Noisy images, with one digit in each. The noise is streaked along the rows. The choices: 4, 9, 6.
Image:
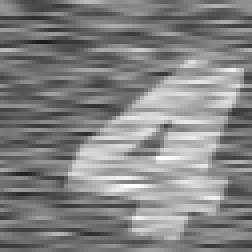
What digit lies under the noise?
4
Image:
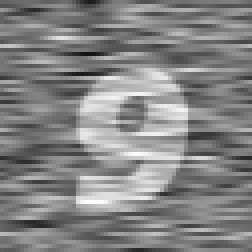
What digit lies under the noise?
9
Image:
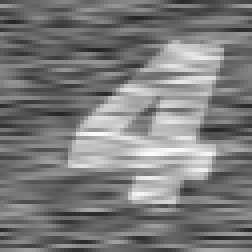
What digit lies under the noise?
4
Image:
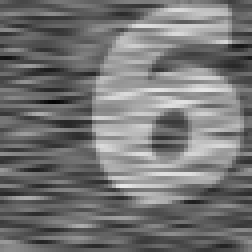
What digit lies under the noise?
6
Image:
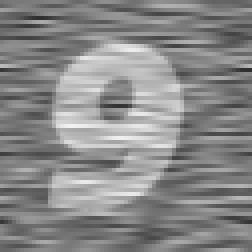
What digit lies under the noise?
9
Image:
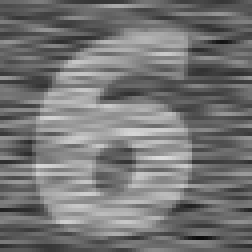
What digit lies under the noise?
6
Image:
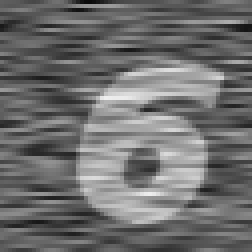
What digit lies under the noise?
6
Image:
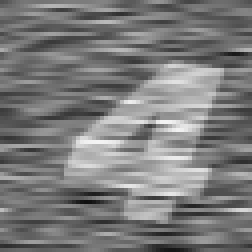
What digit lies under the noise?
4
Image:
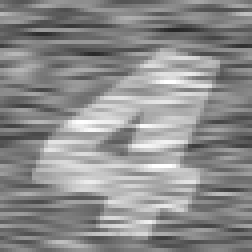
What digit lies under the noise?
4
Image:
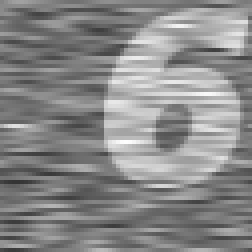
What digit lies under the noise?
6
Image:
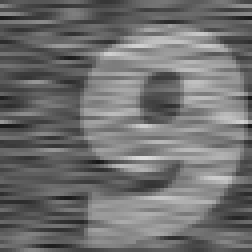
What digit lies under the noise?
9
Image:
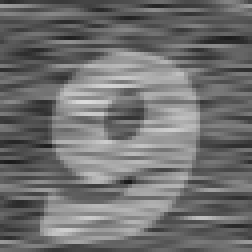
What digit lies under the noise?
9
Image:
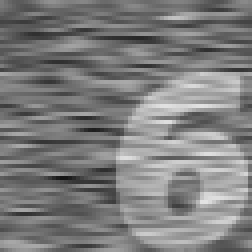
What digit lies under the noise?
6
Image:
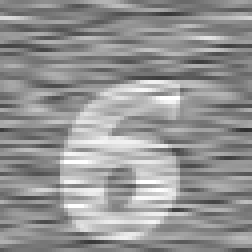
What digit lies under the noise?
6
